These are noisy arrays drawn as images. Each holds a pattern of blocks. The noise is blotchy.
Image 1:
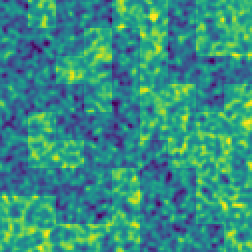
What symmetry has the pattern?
no symmetry
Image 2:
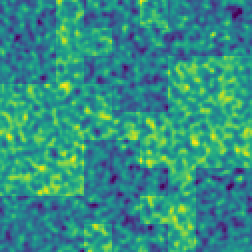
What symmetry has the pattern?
the same after a half turn
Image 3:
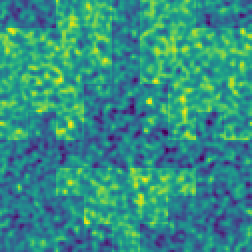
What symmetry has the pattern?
left and right mirror each other
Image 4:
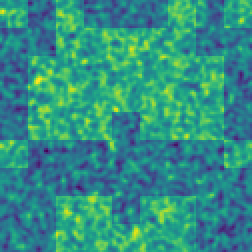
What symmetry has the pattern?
left and right mirror each other
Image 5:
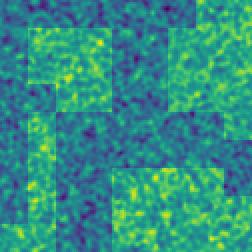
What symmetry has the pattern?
no symmetry
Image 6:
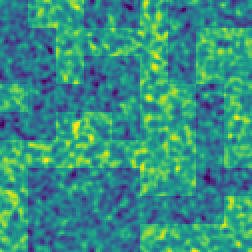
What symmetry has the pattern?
no symmetry
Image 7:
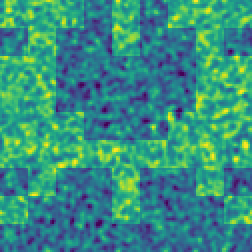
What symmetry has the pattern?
left and right mirror each other
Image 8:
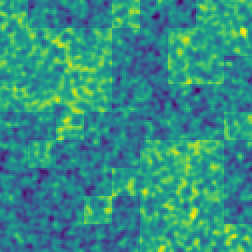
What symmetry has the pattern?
mirrored about the diagonal from the bottom left
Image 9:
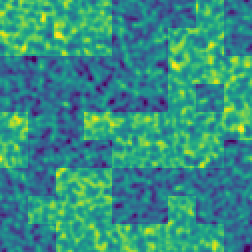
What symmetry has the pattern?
no symmetry
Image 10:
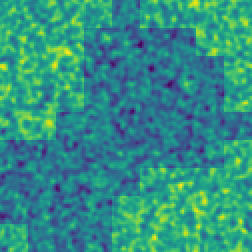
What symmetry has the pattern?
mirrored about the diagonal from the bottom left
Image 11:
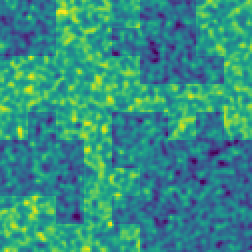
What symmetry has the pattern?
mirrored about the diagonal from the top left
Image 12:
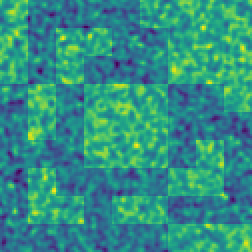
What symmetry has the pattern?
mirrored about the diagonal from the bottom left
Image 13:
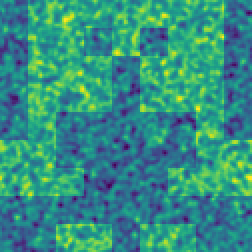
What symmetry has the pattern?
left and right mirror each other
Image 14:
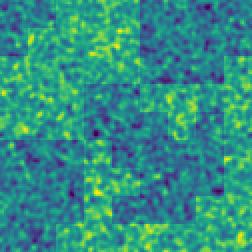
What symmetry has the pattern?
mirrored about the diagonal from the top left
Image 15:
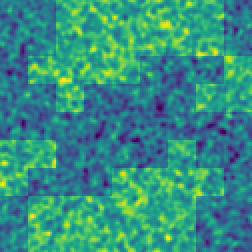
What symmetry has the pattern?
the same after a half turn
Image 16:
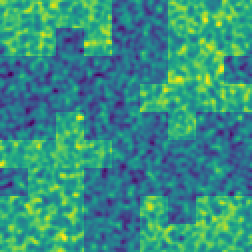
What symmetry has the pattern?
the same after a half turn
